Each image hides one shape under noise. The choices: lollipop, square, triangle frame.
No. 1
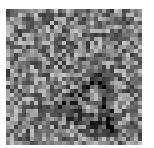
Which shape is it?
triangle frame
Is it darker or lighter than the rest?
darker
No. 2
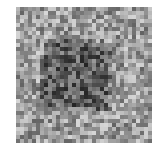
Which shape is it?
square
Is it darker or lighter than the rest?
darker
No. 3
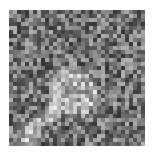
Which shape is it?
lollipop
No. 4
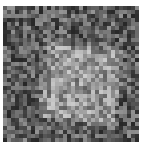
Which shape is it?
square
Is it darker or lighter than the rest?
lighter
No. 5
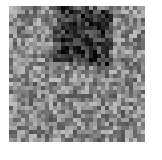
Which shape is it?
square
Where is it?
top middle
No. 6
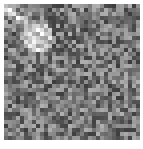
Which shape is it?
lollipop
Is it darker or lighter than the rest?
lighter
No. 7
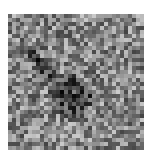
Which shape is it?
lollipop
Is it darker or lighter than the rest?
darker
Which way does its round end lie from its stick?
down and right
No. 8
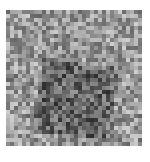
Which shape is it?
square
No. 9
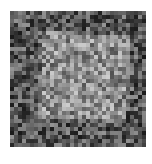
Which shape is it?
square
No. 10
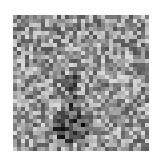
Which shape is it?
lollipop
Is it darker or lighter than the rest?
darker
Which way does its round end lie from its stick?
down
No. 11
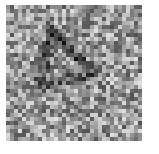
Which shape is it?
triangle frame
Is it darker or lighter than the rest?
darker
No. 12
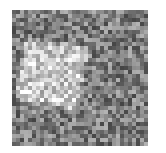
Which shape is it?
square
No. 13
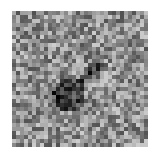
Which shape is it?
lollipop
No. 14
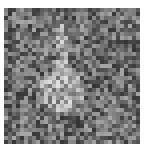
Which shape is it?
lollipop
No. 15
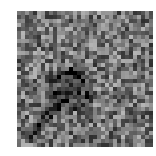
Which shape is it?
lollipop
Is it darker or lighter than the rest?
darker
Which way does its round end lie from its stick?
up and right
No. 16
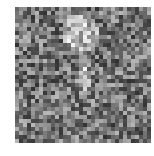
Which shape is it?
lollipop
